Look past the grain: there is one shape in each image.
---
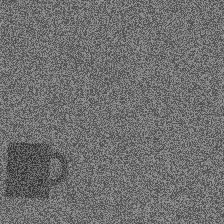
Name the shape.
cup
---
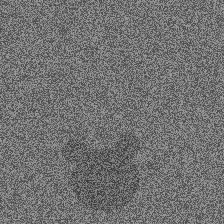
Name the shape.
bear's head
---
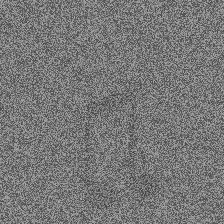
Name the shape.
pair of musical notes
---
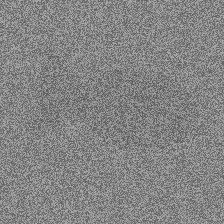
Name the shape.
fish
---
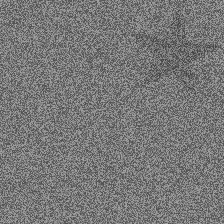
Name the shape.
star
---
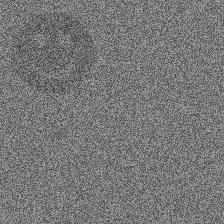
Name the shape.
smiling face
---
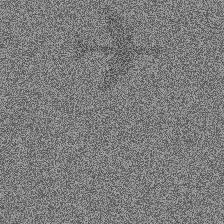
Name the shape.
airplane
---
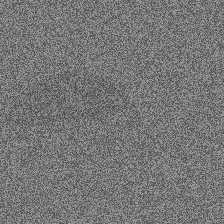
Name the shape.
umbrella
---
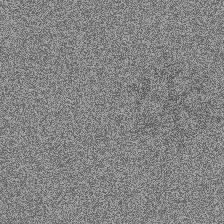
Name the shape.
snowflake
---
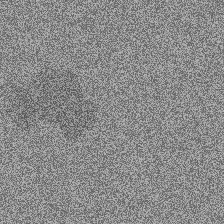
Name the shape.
car
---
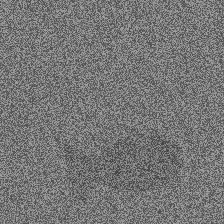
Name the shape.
fish
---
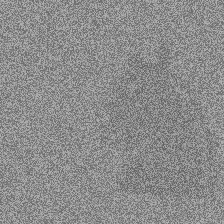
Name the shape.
chess knight
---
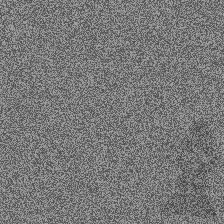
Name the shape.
chess bishop
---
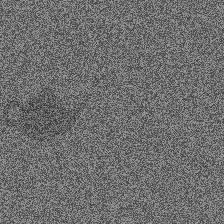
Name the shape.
teapot
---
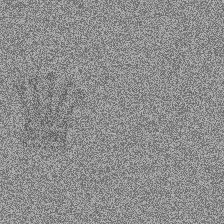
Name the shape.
chess queen
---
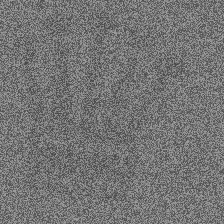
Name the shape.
chess queen
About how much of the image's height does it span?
nearly all
